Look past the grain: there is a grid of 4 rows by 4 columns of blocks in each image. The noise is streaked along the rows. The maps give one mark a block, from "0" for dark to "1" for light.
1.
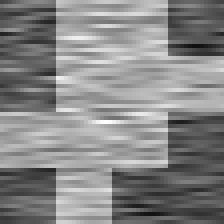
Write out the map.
0 1 1 0
0 1 1 1
1 1 1 0
0 1 0 0
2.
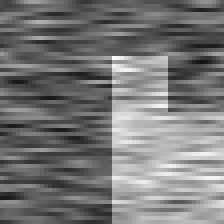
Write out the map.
0 0 0 0
0 0 1 0
0 0 1 1
0 0 1 1
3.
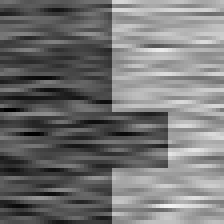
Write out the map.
0 0 1 1
0 0 1 1
0 0 0 1
0 0 1 1
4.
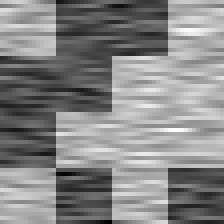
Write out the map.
1 0 0 1
0 0 1 1
0 1 1 1
1 0 1 0
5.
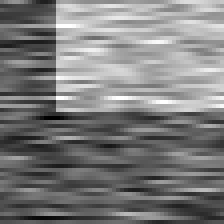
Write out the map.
0 1 1 1
0 1 1 1
0 0 0 0
0 0 0 0
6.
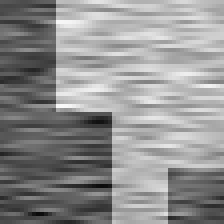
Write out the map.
0 1 1 1
0 1 1 1
0 0 1 1
0 0 1 0
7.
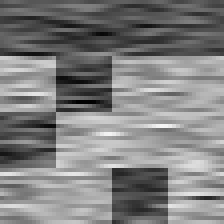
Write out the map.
0 0 0 0
1 0 1 1
0 1 1 1
1 1 0 1
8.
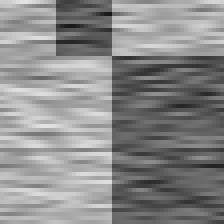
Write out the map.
1 0 1 1
1 1 0 0
1 1 0 0
1 1 0 0
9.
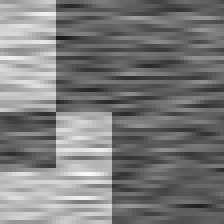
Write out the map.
1 0 0 0
1 0 0 0
0 1 0 0
1 1 0 0
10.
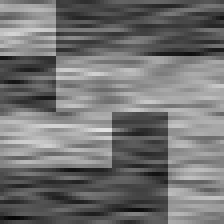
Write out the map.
1 0 0 0
0 1 1 1
1 1 0 1
0 0 0 1
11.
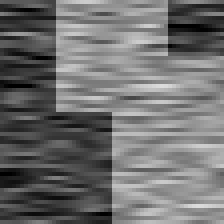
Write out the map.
0 1 1 0
0 1 1 1
0 0 1 1
0 0 1 1
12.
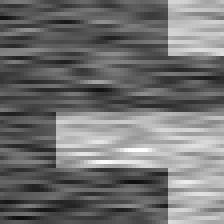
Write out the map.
0 0 0 1
0 0 0 0
0 1 1 1
0 0 0 1
